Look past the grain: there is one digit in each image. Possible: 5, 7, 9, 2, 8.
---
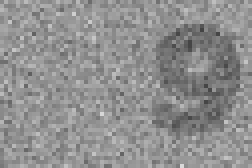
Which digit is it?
9
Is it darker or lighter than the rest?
darker
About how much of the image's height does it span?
two thirds
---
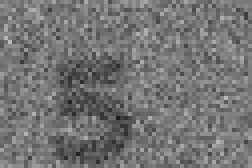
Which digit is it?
5
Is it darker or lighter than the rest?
darker
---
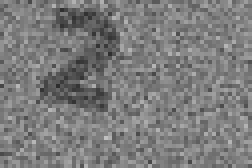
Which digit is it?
2
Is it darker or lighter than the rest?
darker
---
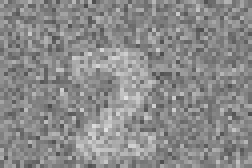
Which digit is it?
2
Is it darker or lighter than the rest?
lighter
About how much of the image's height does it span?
two thirds
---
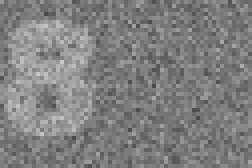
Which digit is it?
8
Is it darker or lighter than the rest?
lighter
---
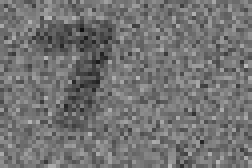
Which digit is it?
7
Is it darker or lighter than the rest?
darker
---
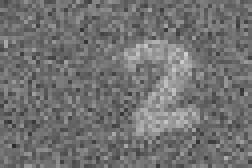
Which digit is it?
2
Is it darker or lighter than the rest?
lighter
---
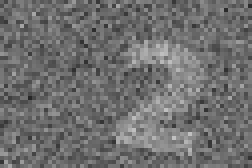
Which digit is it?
2
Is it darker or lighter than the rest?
lighter
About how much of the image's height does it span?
two thirds
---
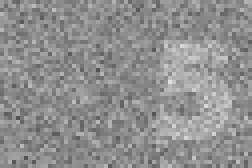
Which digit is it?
5
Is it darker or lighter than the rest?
lighter
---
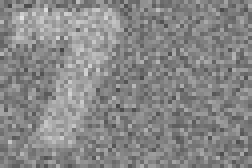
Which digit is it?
7
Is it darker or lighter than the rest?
lighter
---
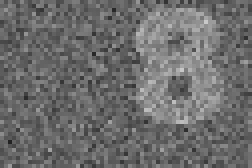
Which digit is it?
8
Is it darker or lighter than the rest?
lighter
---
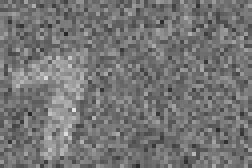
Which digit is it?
7
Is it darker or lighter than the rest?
lighter
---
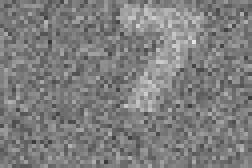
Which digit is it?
7
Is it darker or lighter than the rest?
lighter
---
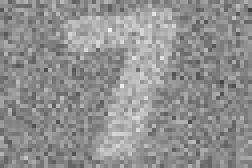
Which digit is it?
7
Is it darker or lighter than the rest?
lighter
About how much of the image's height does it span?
nearly all
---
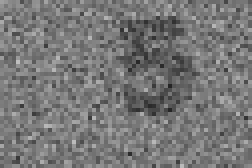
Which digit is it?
5
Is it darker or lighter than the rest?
darker
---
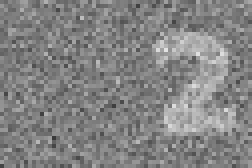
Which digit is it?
2
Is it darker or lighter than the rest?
lighter
